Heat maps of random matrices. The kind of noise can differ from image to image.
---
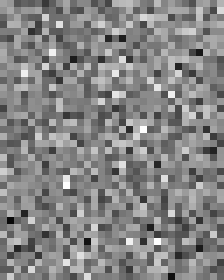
independent entries
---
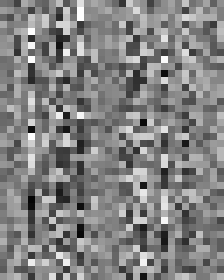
columns of uneven size
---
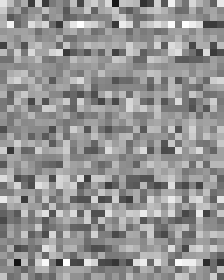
rows of uneven size
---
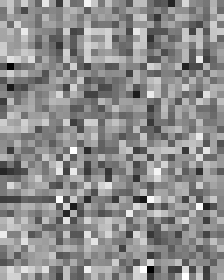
low rank plus noise
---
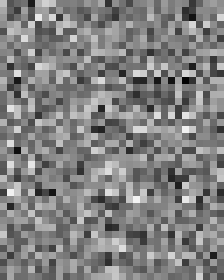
low rank plus noise
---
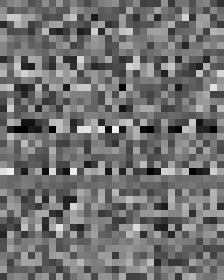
rows of uneven size
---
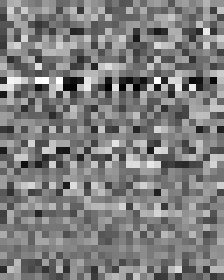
rows of uneven size
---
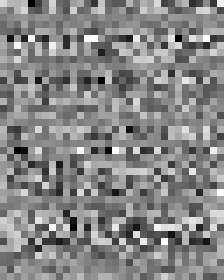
rows of uneven size
